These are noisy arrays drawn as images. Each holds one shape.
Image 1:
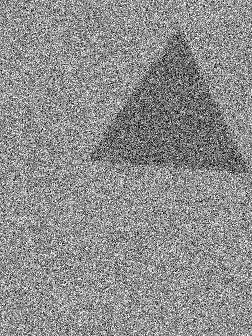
dark triangle
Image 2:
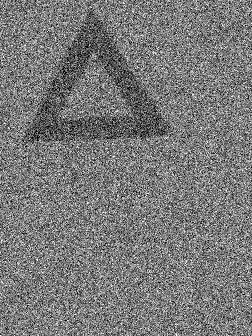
dark triangle frame
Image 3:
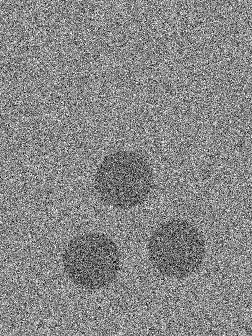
dark three dots
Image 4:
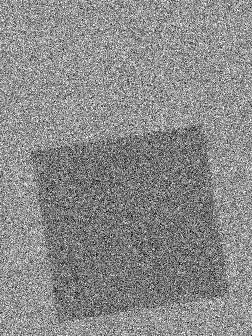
dark square
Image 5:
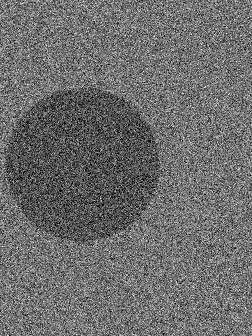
dark disc
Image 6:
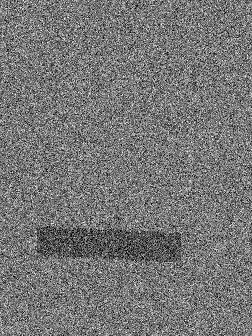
dark bar
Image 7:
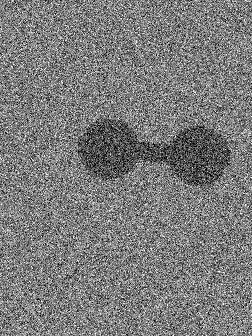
dark dumbbell
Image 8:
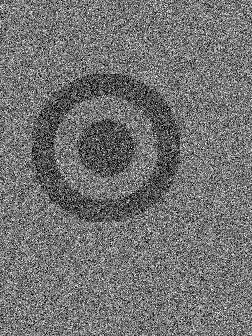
dark bullseye
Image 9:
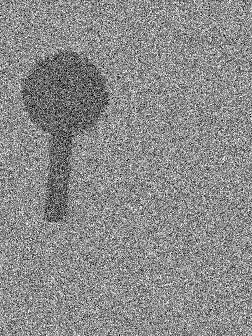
dark lollipop
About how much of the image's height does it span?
half
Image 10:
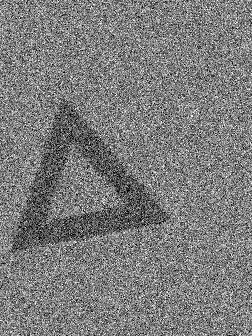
dark triangle frame
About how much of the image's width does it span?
two thirds
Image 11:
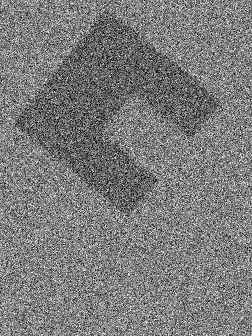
dark square with a notch
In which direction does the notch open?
down and right
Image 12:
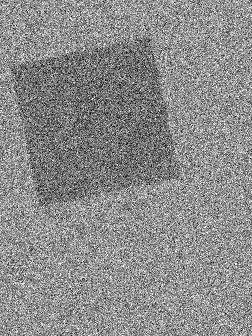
dark square
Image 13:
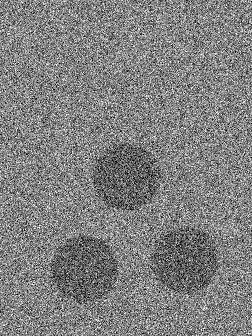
dark three dots
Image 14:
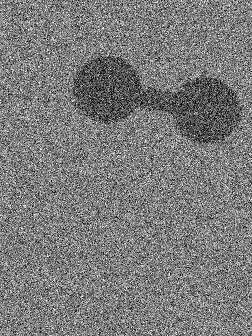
dark dumbbell
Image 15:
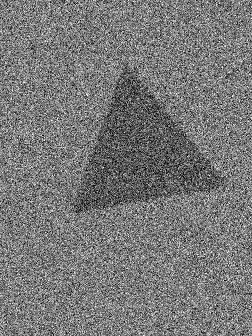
dark triangle
